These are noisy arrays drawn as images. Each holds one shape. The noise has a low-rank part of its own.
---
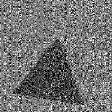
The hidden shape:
triangle
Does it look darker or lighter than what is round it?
darker
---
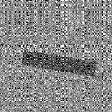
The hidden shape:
bar
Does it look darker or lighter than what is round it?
darker
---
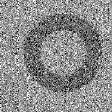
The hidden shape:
ring
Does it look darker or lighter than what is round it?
darker
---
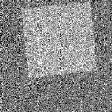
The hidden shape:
square
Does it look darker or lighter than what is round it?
lighter
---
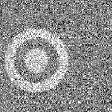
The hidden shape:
bullseye
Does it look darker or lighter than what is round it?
lighter
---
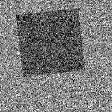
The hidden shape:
square
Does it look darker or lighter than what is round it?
darker
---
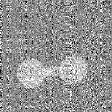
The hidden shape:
dumbbell
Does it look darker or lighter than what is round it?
lighter
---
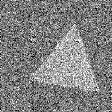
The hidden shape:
triangle
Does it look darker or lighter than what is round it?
lighter
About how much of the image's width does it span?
two thirds
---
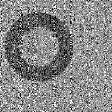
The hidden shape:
ring
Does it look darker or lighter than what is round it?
darker
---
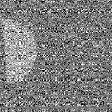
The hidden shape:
half disc
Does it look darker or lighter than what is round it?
lighter
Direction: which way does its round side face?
right
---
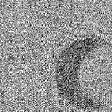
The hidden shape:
crescent
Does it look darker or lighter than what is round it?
darker
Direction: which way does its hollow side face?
right
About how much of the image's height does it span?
two thirds
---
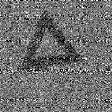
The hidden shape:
triangle frame
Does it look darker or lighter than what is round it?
darker
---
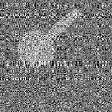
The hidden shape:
lollipop
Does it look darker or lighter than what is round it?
lighter
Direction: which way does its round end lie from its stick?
down and left
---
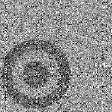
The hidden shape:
bullseye
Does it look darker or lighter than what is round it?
darker
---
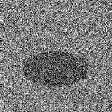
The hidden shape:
ellipse
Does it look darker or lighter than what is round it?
darker
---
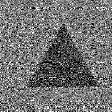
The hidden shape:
triangle
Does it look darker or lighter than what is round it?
darker
